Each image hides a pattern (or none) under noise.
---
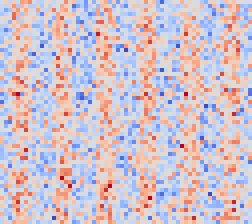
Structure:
vertical stripes
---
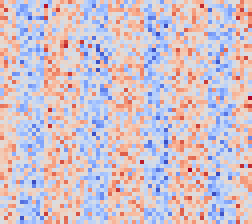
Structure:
vertical stripes
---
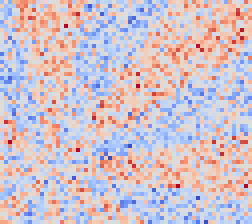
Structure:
spokes from one point
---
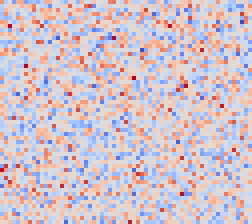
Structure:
only noise
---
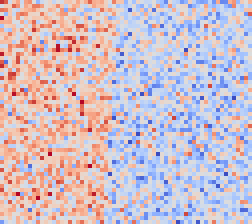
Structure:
a sharp edge
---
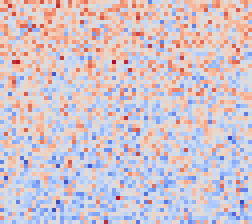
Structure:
a smooth slope
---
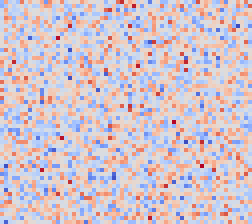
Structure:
only noise
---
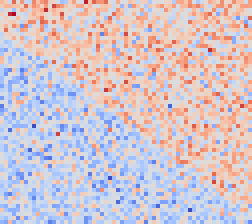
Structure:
a sharp edge
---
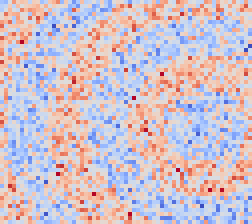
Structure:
rings round one point
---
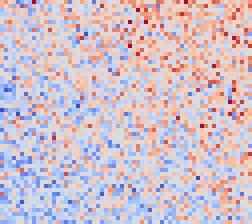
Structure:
a smooth slope
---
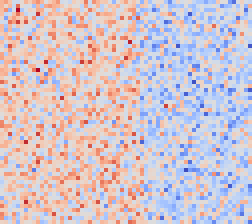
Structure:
a sharp edge
